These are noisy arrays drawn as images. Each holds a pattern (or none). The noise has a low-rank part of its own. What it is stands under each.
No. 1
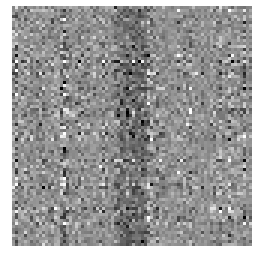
one band of columns
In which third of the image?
middle
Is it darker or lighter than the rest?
darker
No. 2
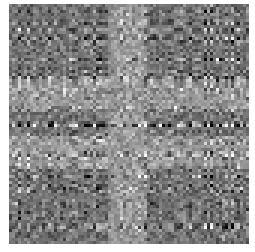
bands of rows crossing bands of columns
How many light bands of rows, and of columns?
2 and 1
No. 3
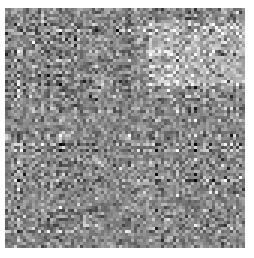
one block
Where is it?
top right
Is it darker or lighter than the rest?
lighter
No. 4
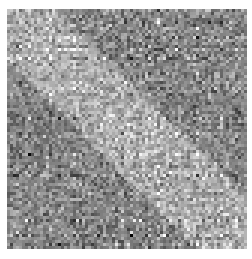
a diagonal band
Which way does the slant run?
top left to bottom right
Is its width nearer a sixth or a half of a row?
a half
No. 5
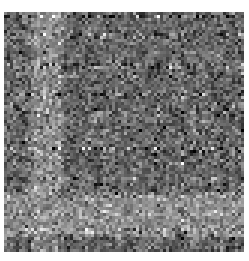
bands of rows crossing bands of columns
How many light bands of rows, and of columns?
1 and 1
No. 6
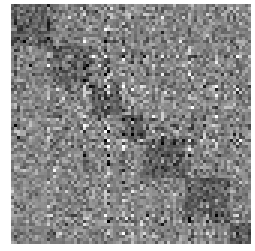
blocks along the diagonal
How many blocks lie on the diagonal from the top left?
7
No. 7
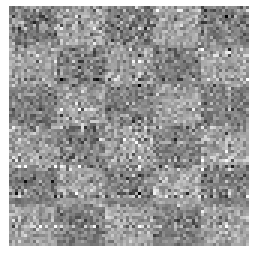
a checkerboard
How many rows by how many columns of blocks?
6 by 5
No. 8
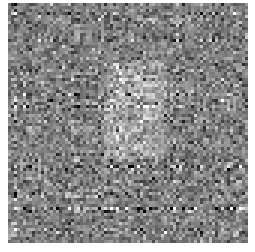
one block
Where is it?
centre
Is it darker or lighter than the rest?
lighter
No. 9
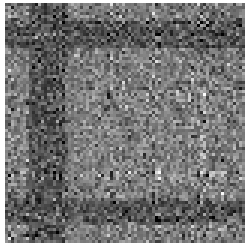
bands of rows crossing bands of columns
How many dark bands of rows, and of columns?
2 and 1
